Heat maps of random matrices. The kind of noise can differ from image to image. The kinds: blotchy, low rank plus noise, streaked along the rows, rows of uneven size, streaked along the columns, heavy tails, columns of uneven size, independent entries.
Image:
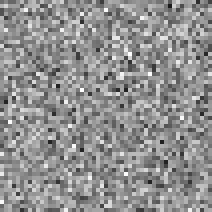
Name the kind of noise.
independent entries
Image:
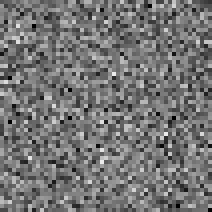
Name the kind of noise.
independent entries
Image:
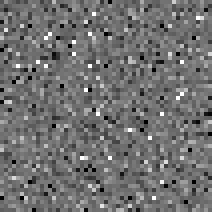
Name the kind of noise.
heavy tails
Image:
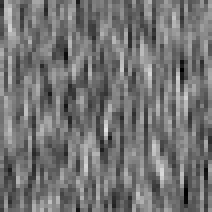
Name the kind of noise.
streaked along the columns
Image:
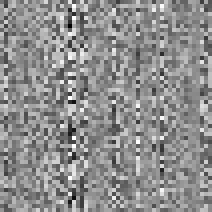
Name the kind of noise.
columns of uneven size
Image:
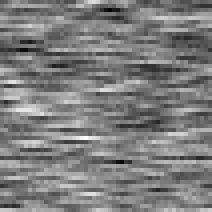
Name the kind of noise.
streaked along the rows
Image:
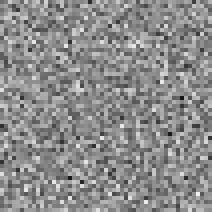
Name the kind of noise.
independent entries
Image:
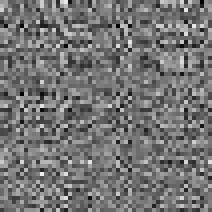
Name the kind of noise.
low rank plus noise
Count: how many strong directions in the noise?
three or four
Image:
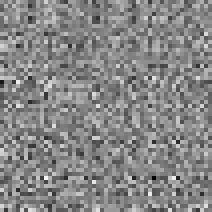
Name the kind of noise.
low rank plus noise
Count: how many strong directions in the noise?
three or four
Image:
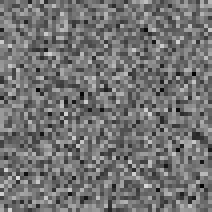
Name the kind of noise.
independent entries
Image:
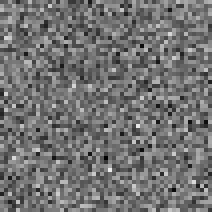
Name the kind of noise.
independent entries
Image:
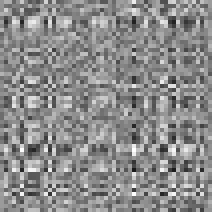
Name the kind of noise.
low rank plus noise
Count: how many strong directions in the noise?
one
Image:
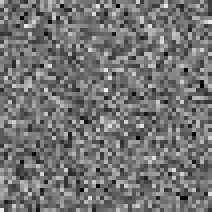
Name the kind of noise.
independent entries
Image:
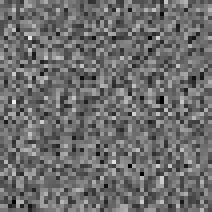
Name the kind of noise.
low rank plus noise
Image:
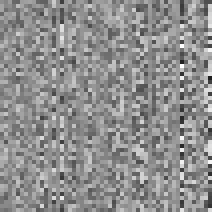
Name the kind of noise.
columns of uneven size
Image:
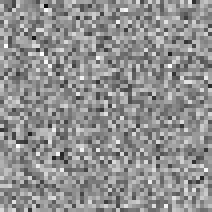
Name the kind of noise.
independent entries
